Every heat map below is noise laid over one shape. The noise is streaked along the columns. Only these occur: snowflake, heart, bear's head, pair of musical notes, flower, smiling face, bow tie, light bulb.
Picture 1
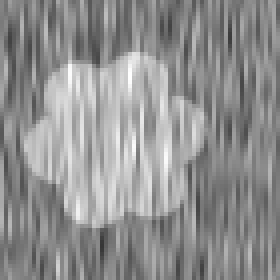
flower
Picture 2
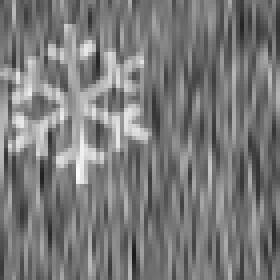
snowflake
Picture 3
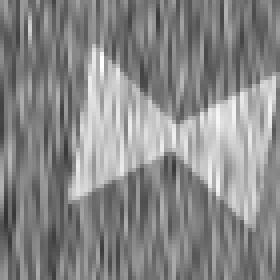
bow tie
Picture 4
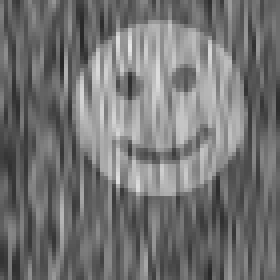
smiling face
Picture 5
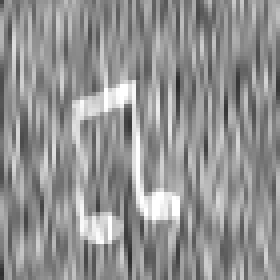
pair of musical notes
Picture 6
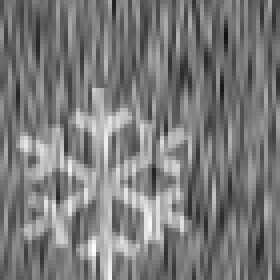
snowflake
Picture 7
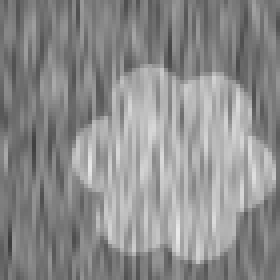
flower
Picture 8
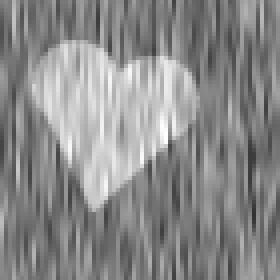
heart
